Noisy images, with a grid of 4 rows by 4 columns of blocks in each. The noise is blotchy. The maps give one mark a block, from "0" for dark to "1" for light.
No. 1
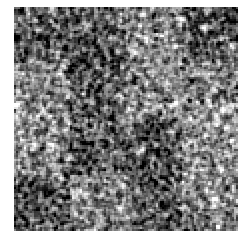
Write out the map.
0 0 1 0
1 0 1 1
1 0 0 1
0 1 0 1
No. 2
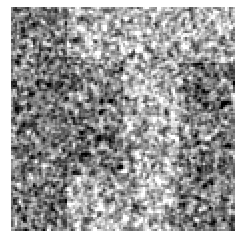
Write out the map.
0 1 1 1
0 0 1 0
0 0 1 0
0 1 1 0
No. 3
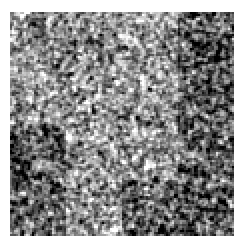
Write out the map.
1 1 1 0
1 1 1 0
0 1 1 0
0 1 0 0
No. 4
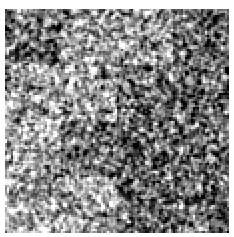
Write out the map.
0 1 1 0
1 1 0 0
1 0 0 0
1 1 0 0
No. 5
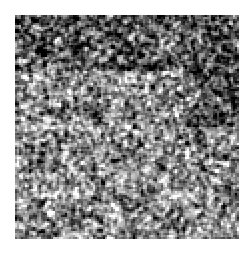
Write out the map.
0 0 0 0
1 1 1 0
1 1 1 1
1 1 1 1
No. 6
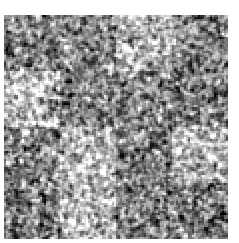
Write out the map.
0 0 1 0
1 0 0 0
0 1 0 1
0 1 0 0
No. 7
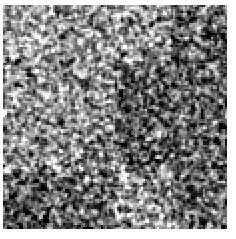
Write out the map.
1 1 1 0
1 1 0 0
1 1 0 0
0 0 1 0
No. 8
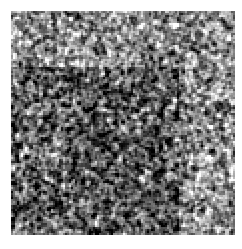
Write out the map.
1 1 1 1
0 0 0 1
0 0 0 1
0 0 0 1
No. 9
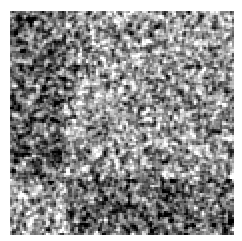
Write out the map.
0 1 1 1
0 1 1 1
0 1 1 1
1 0 0 0
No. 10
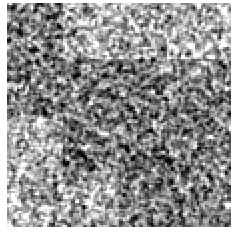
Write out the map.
0 1 1 1
0 0 0 0
1 0 0 0
1 1 0 0
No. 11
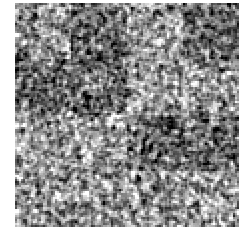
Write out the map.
1 0 1 0
0 0 1 1
1 1 0 0
1 1 1 1
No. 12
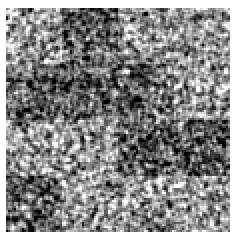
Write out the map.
1 0 1 1
0 0 0 1
1 1 0 0
0 1 1 1
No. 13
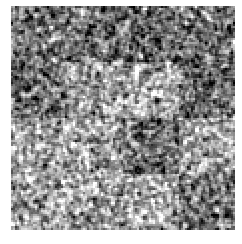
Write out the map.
0 0 0 0
0 1 1 0
1 1 0 1
1 1 1 0
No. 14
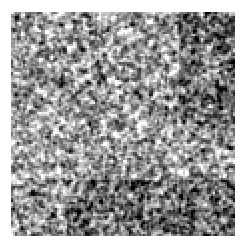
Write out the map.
1 1 1 0
1 1 1 0
1 1 1 1
1 0 0 0
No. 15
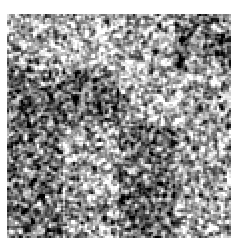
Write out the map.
1 1 1 0
0 0 1 1
0 1 0 1
0 1 0 1
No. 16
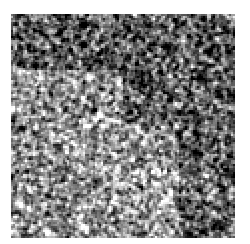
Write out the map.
0 0 0 0
1 1 0 0
1 1 1 0
1 1 1 0
